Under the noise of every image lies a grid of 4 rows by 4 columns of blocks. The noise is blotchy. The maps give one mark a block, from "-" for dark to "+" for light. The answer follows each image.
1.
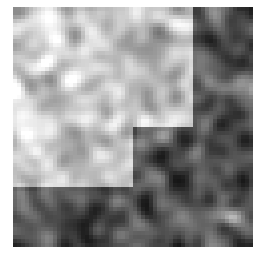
+ + + -
+ + + -
+ + - -
- - - -
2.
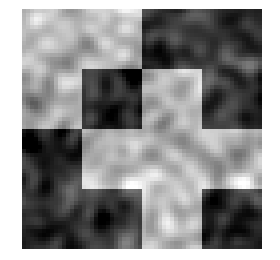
+ + - -
+ - + -
- + + +
- - + -
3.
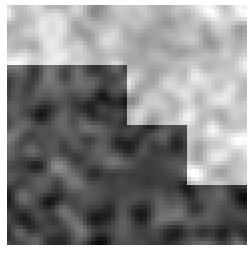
+ + + +
- - + +
- - - +
- - - -
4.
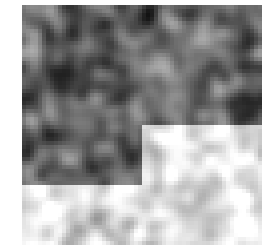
- - - -
- - - -
- - + +
+ + + +
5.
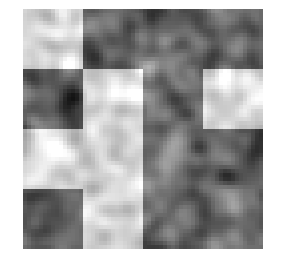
+ - - -
- + - +
+ + - -
- + - -
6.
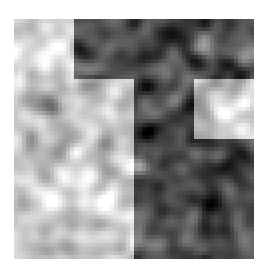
+ - - -
+ + - +
+ + - -
+ + - -
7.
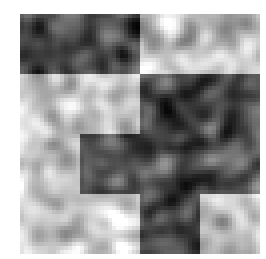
- - + +
+ + - -
+ - - -
+ + - +
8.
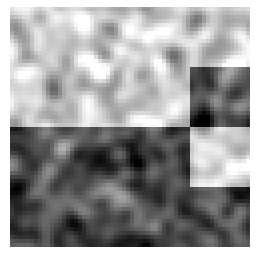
+ + + +
+ + + -
- - - +
- - - -
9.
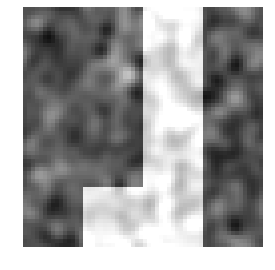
- - + -
- - + -
- - + -
- + + -
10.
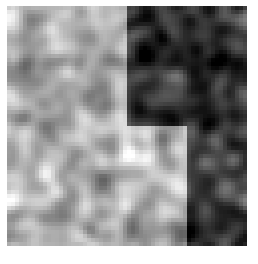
+ + - -
+ + - -
+ + + -
+ + + -
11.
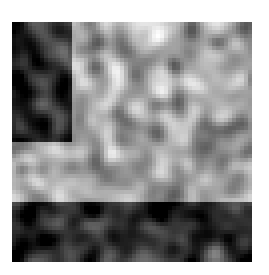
- + + +
- + + +
+ + + +
- - - -
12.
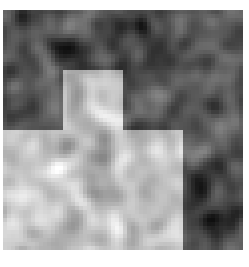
- - - -
- + - -
+ + + -
+ + + -
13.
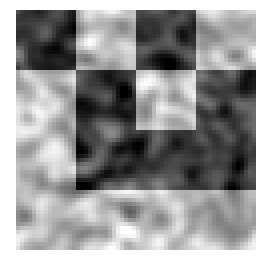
- + - +
+ - + -
+ - - -
+ + + +
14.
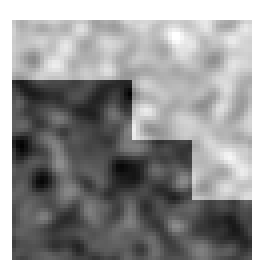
+ + + +
- - + +
- - - +
- - - -
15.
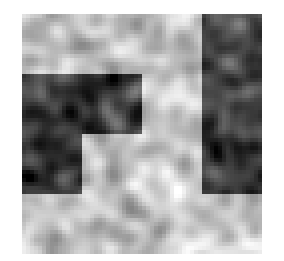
+ + + -
- - + -
- + + -
+ + + +
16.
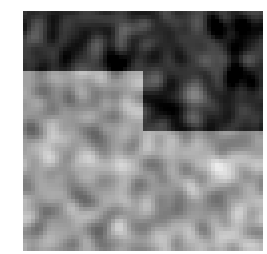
- - - -
+ + - -
+ + + +
+ + + +
